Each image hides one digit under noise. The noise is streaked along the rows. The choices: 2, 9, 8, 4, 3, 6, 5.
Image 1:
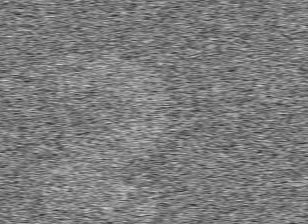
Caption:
light 2
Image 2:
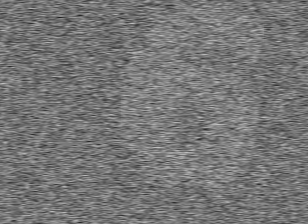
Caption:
light 6
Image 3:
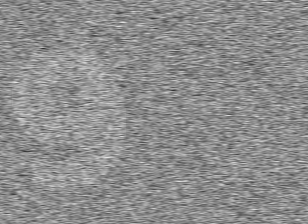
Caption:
light 9
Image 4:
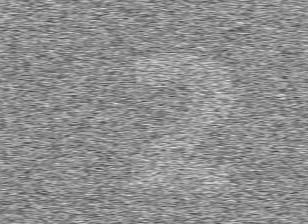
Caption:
light 2
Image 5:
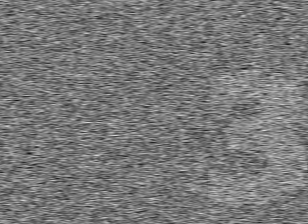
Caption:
light 3
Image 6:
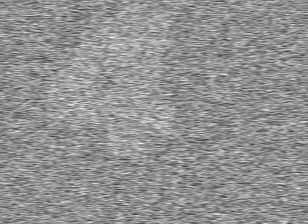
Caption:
light 4
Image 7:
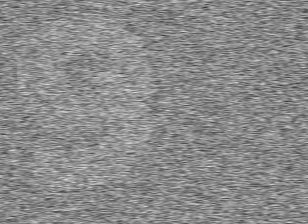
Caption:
light 9
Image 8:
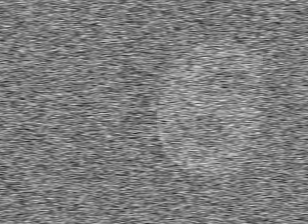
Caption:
light 6
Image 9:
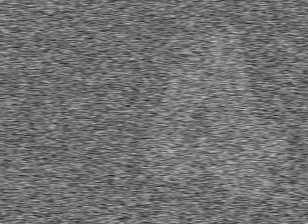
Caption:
light 4
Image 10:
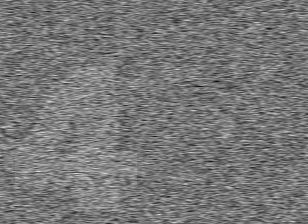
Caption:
light 4
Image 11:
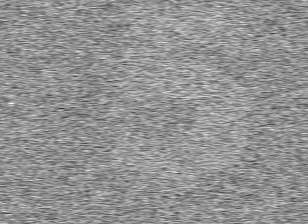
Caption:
light 5
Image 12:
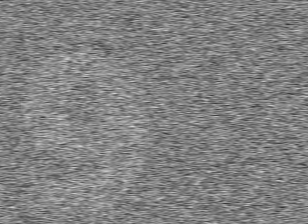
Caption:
light 9
